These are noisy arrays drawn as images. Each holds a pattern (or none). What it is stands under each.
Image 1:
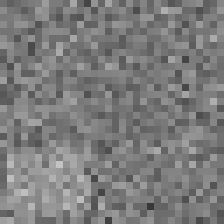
one block
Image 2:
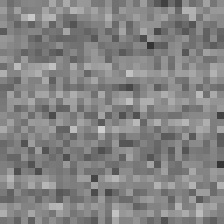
bands of rows
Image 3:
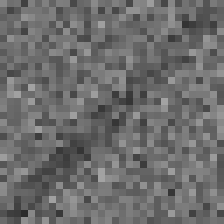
a diagonal band
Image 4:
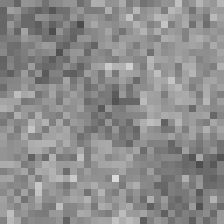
blocks along the diagonal
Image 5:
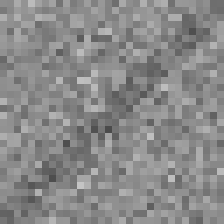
a diagonal band
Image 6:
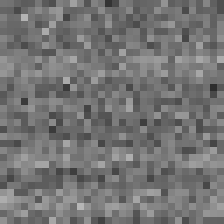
bands of rows
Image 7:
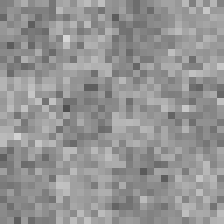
a checkerboard
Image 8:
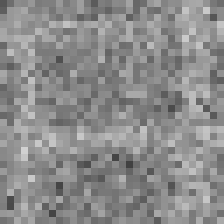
bands of rows crossing bands of columns
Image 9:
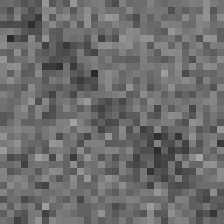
blocks along the diagonal
